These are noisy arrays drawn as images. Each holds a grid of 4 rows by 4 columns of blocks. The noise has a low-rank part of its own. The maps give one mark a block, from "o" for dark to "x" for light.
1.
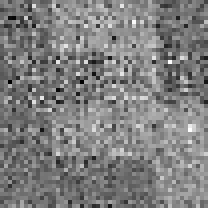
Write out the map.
o x x o
o o x o
o x x x
o o o x
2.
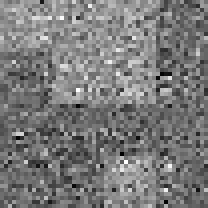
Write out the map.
x x x o
o x x o
o o o o
o o x o
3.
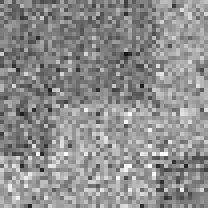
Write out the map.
o o o x
o o o x
o x x x
x x x o
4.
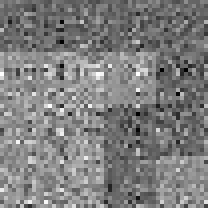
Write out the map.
o o o o
x x x o
x x o o
x x o x
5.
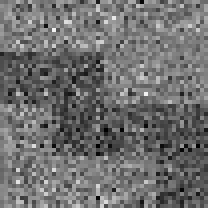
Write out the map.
x x x x
o o x x
x o o o
x x x o
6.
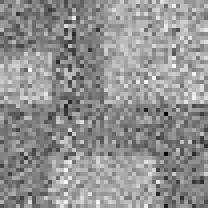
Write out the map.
o o x x
x o x x
o o o o
o x x o
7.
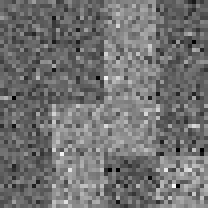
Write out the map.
o o x o
o o x o
o x x o
o x o x
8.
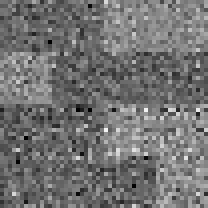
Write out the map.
o o x x
x o o o
o o x x
o o o x
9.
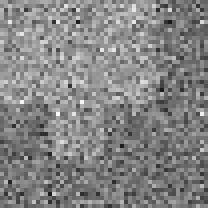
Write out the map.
x x x o
x x x o
o x o o
o o o o
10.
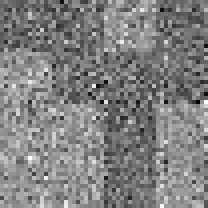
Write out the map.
o o x o
x o o o
x x o x
x x o x
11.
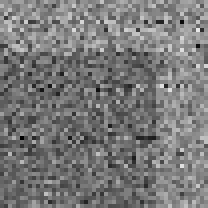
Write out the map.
x x x x
o o o x
o o o x
o o o x
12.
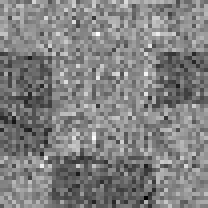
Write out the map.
x x x x
o x x o
o x x x
x o o x
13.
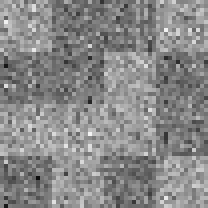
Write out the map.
x o o x
o o x o
x x x o
o x o x
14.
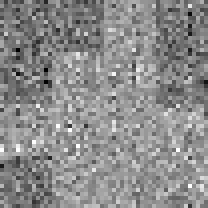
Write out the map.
o o x o
o x x o
x x x x
o x x x
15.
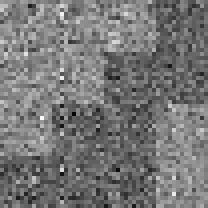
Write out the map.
x x x o
x x o o
x o o x
o o o x
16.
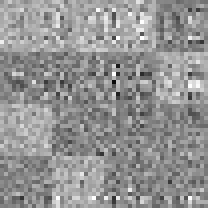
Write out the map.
x x x o
o o o x
x o o o
o x o o
